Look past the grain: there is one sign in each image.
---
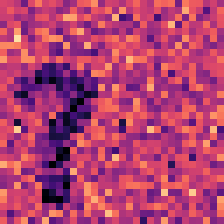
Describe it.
dark question mark
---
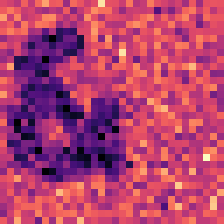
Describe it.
dark ampersand
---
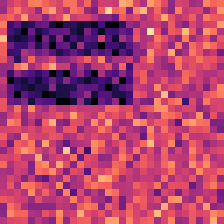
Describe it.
dark equals sign
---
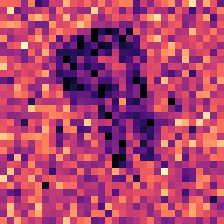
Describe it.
dark pilcrow
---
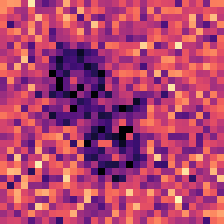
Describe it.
dark percent sign
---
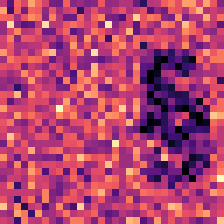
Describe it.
dark section sign
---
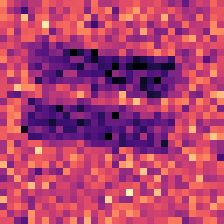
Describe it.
dark equals sign
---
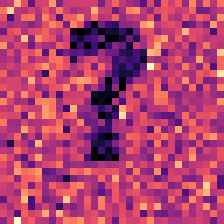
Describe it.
dark question mark
